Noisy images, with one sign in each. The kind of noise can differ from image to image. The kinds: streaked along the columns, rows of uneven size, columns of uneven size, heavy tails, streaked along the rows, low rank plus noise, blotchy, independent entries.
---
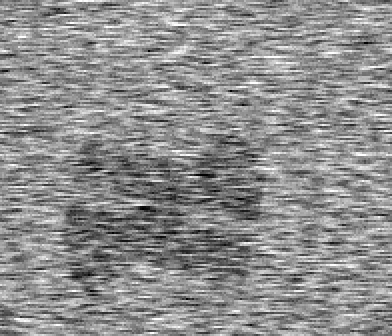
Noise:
streaked along the rows
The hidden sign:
not-equal sign
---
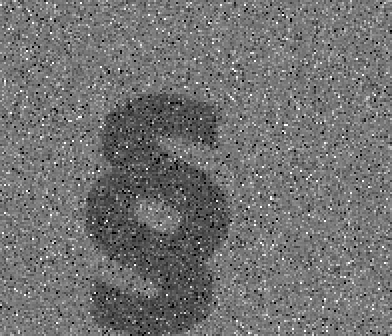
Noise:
heavy tails
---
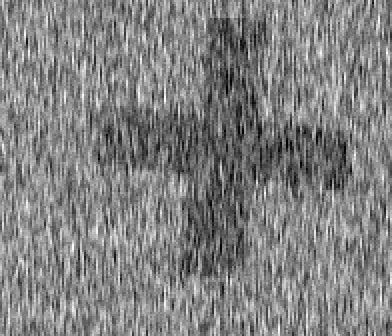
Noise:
streaked along the columns
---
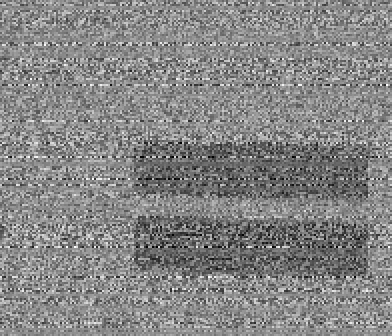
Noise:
rows of uneven size
